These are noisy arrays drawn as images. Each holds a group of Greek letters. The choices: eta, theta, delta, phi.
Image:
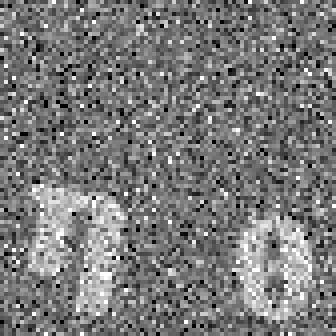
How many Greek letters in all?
2
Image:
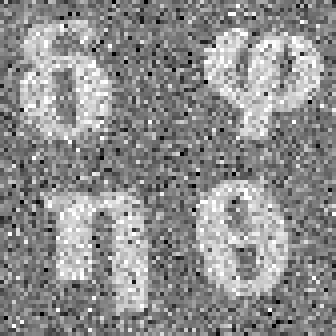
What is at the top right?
phi
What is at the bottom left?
eta
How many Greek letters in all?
4
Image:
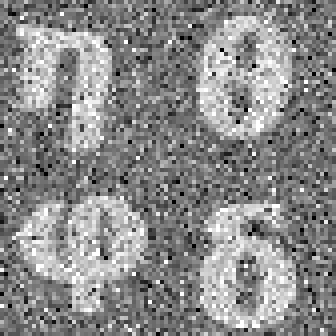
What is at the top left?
eta
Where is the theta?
top right
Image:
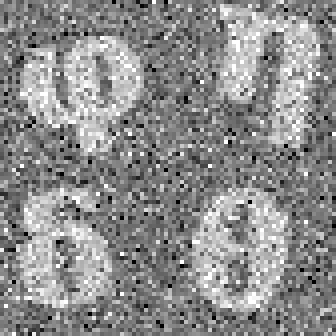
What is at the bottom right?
theta
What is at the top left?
phi
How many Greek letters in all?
4
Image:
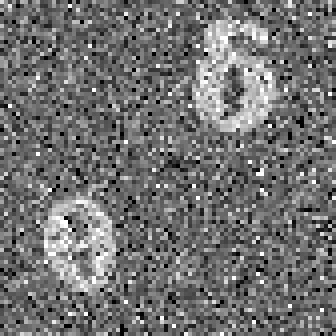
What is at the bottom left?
theta
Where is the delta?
top right
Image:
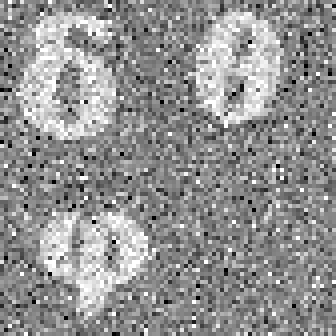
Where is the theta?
top right
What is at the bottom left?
phi
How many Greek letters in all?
3
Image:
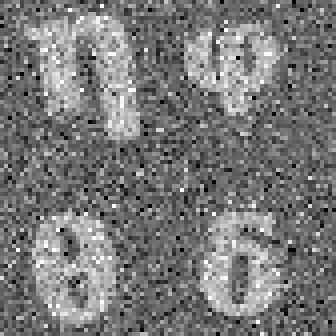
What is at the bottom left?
theta
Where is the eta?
top left
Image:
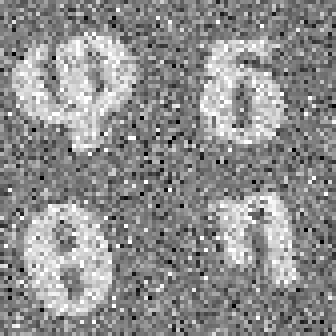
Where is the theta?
bottom left
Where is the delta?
top right
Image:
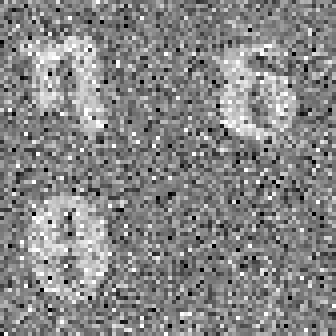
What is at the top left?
eta
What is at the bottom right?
nothing
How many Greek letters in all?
3
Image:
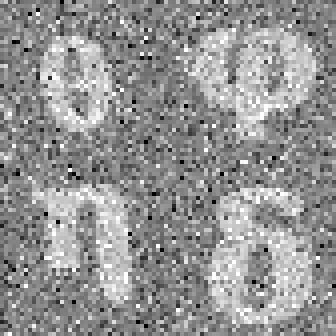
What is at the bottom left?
eta
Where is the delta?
bottom right
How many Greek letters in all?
4
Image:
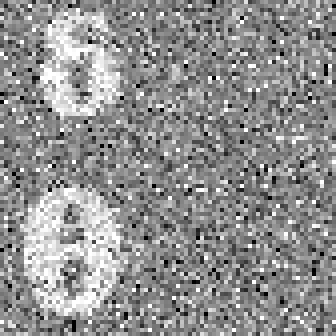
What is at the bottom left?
theta
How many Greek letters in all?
2
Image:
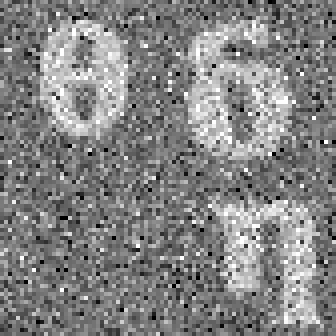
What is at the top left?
theta
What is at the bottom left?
nothing
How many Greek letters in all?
3
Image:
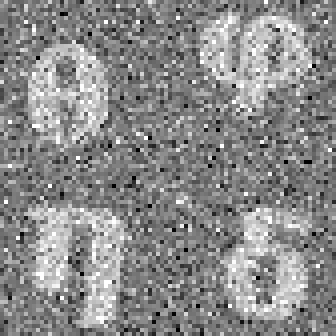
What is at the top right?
phi
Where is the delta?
bottom right
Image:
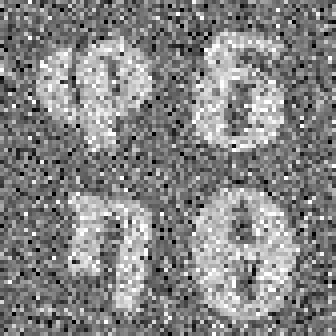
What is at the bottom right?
theta
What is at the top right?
delta
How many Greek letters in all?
4
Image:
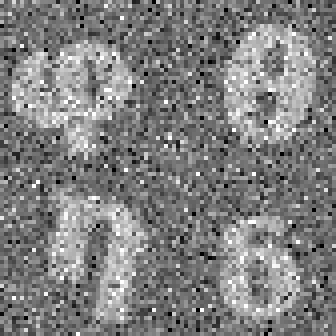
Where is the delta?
bottom right
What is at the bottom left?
eta
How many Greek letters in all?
4
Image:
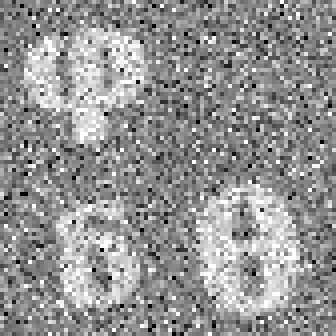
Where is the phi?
top left
